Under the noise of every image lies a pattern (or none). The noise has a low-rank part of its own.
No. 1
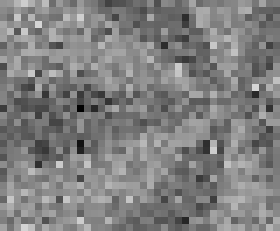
spokes from one point
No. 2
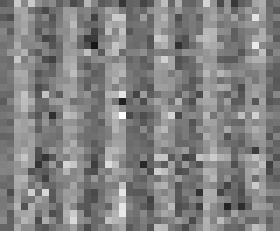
vertical stripes
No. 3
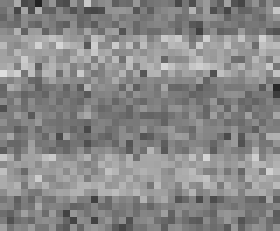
horizontal stripes
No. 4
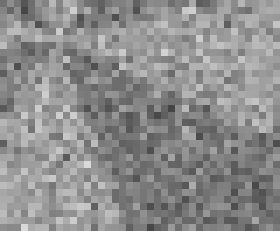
spokes from one point
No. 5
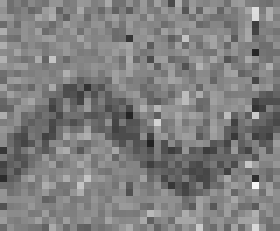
a wavy band
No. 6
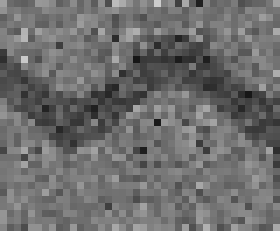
a wavy band
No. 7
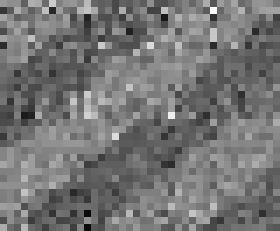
diagonal stripes
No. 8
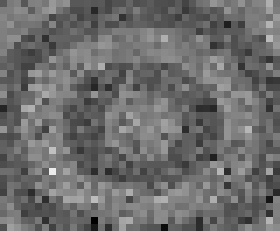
rings round one point
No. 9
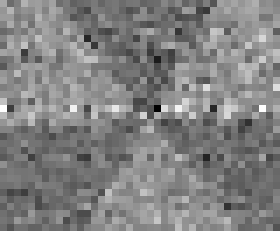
spokes from one point
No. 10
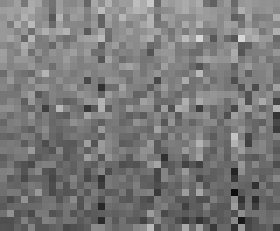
a smooth slope
